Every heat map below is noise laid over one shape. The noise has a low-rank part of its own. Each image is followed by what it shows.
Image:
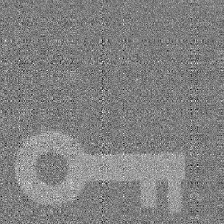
key
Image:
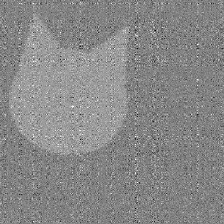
cat's head
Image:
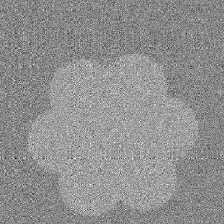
flower
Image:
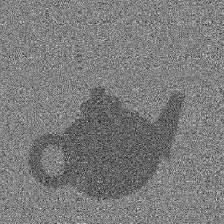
teapot
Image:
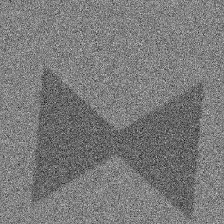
bow tie
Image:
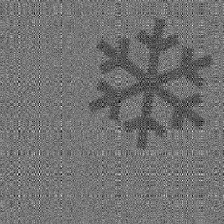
snowflake
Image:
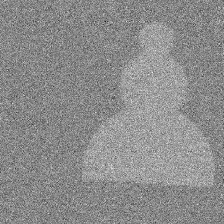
chess pawn
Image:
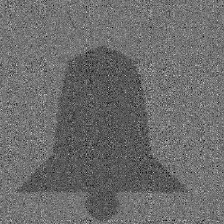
bell
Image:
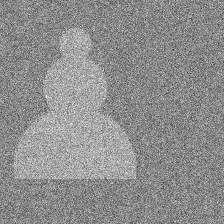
chess pawn
